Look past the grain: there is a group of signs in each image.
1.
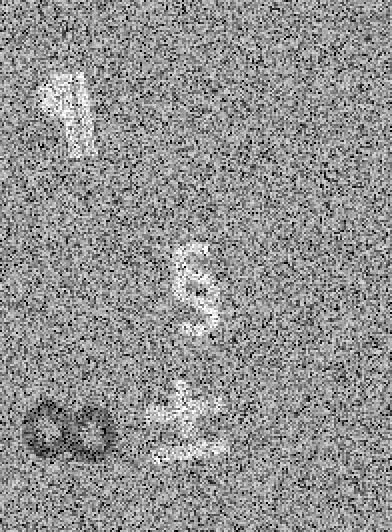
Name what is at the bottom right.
nothing
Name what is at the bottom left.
infinity sign
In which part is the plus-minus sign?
bottom middle
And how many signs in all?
4
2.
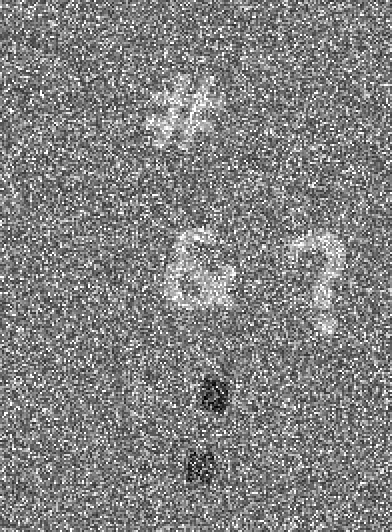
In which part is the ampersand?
centre
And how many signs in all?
4
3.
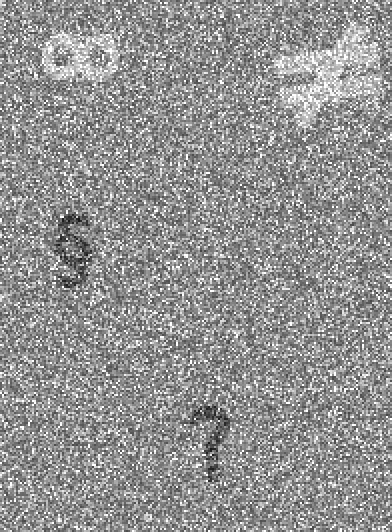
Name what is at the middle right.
nothing
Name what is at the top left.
infinity sign
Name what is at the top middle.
nothing
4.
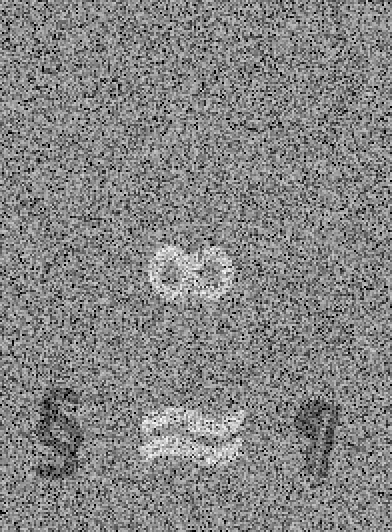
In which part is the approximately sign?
bottom middle
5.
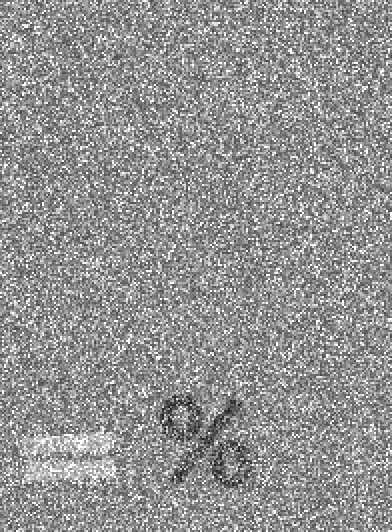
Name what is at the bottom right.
nothing
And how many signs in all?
2
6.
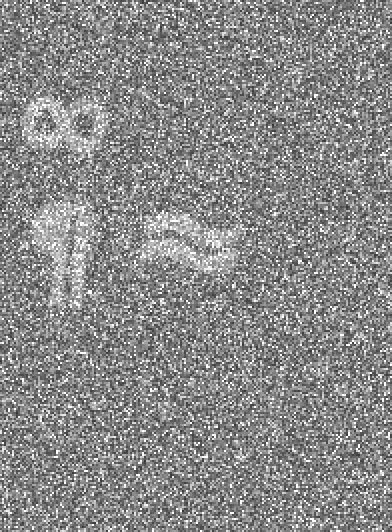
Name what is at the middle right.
nothing
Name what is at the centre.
approximately sign
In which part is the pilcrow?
middle left
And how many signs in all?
3
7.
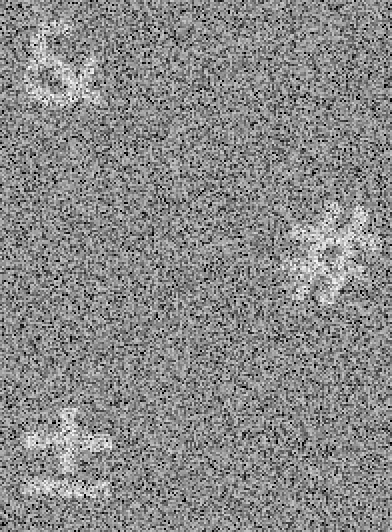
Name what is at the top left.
ampersand
